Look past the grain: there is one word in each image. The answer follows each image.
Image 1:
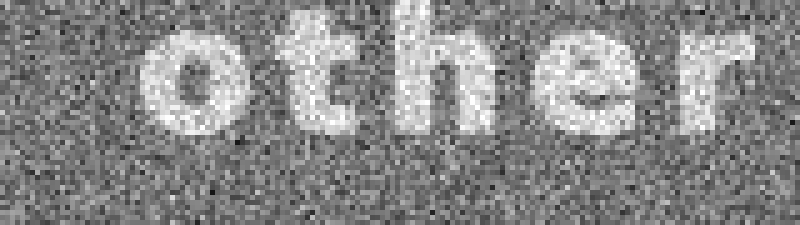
other
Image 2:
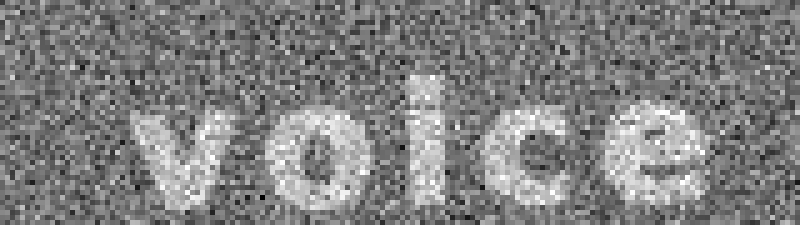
voice
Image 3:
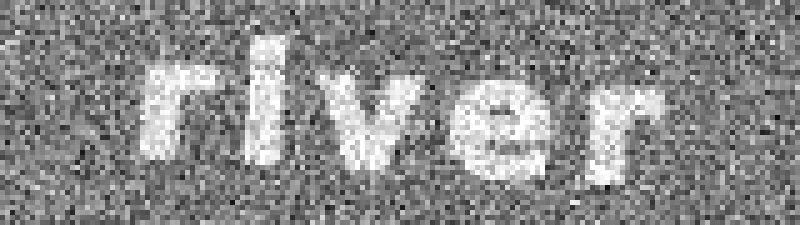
river
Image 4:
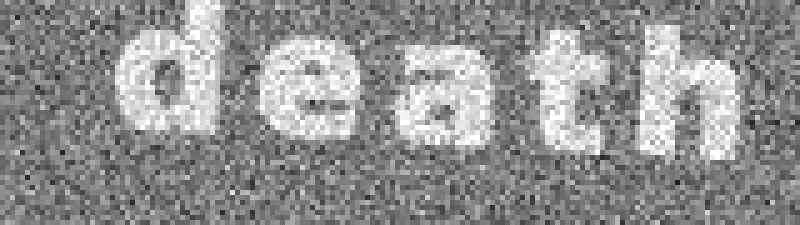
death
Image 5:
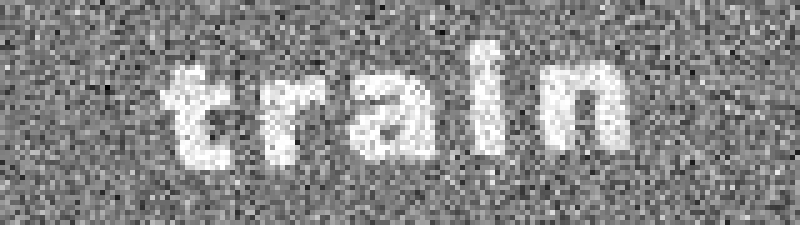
train
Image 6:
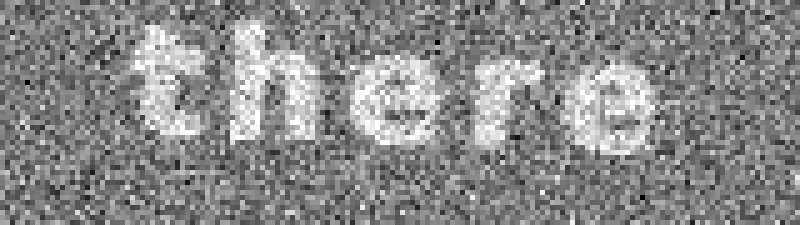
there
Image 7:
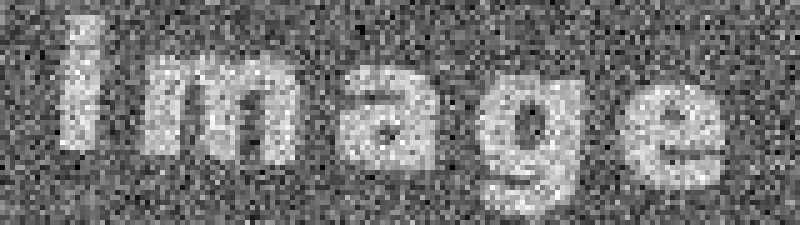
image
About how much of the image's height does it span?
nearly all
